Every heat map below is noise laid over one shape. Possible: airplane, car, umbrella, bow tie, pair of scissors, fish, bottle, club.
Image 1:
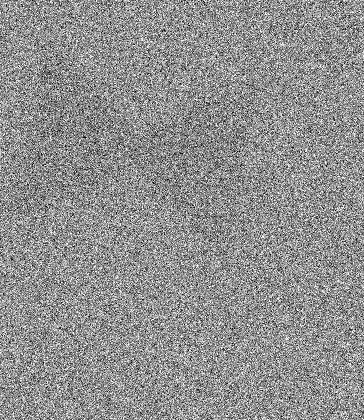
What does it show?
dark bow tie
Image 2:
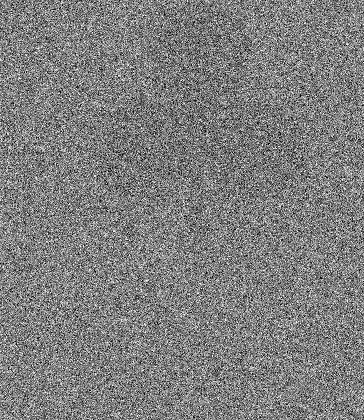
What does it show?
dark club
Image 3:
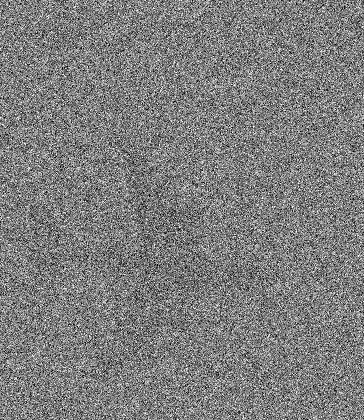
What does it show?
dark airplane
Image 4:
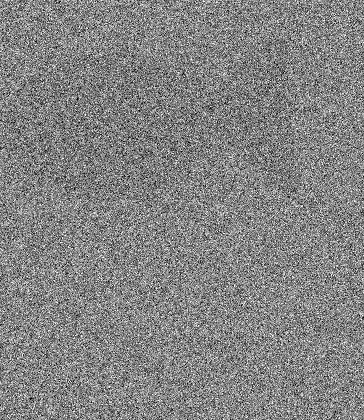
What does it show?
dark fish
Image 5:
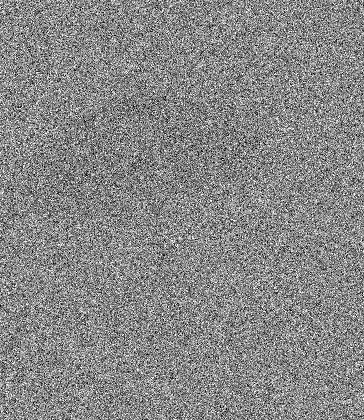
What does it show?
dark umbrella
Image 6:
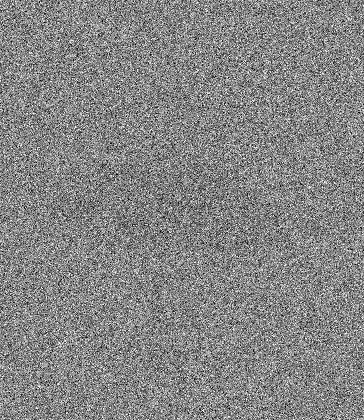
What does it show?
dark umbrella
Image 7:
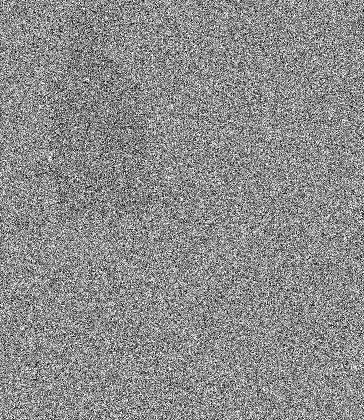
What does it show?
dark bottle
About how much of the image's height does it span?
half
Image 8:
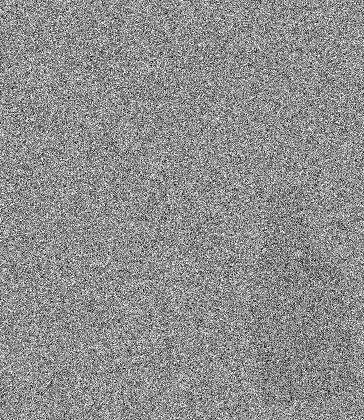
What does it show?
dark bottle
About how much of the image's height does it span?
half
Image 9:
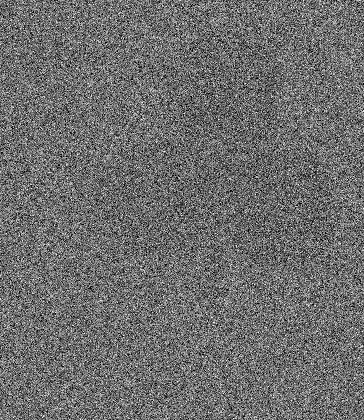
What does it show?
dark club
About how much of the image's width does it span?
two thirds
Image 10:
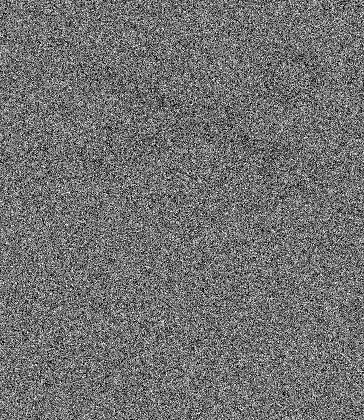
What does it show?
dark pair of scissors
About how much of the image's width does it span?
two thirds
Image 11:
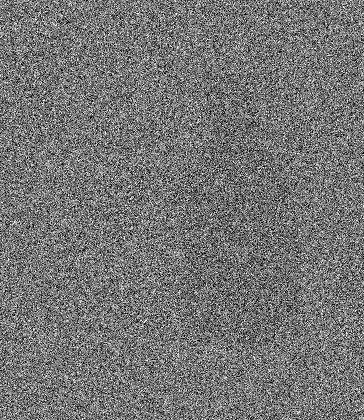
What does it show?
dark bottle
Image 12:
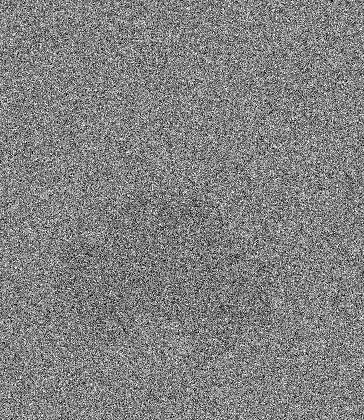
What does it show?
dark car
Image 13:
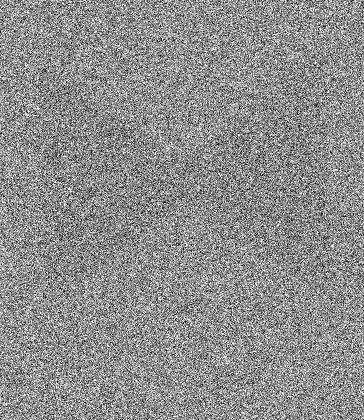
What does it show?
dark bow tie
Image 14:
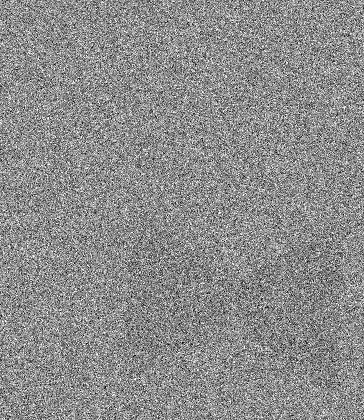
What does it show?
dark bow tie
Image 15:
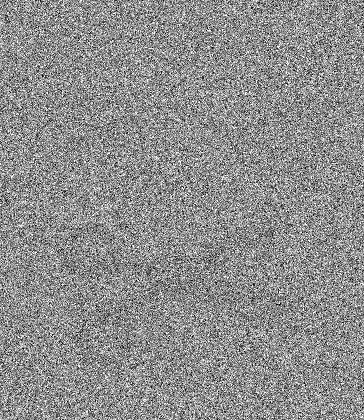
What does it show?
dark pair of scissors
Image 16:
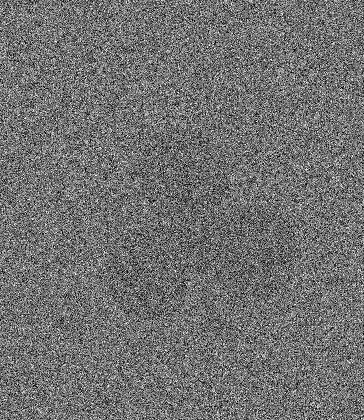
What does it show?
dark club
